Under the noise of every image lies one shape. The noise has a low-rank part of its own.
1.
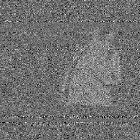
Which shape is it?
chess knight
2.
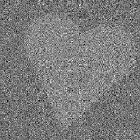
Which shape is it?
heart
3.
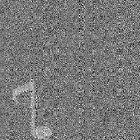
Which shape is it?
musical note
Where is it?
bottom left
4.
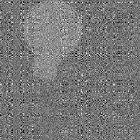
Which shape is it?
light bulb
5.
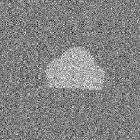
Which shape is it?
cloud
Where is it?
centre
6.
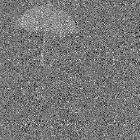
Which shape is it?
umbrella
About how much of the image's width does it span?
half
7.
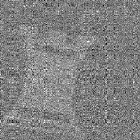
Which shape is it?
chess rook
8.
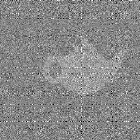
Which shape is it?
teapot
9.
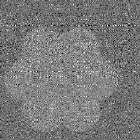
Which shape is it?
flower
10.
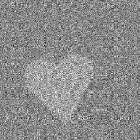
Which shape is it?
heart
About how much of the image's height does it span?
half
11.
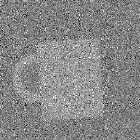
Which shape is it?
cup
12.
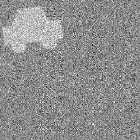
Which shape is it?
car
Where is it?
top left
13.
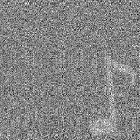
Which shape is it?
musical note
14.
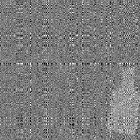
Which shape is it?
bottle
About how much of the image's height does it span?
half
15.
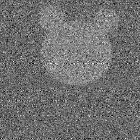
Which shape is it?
bear's head
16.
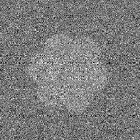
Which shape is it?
flower
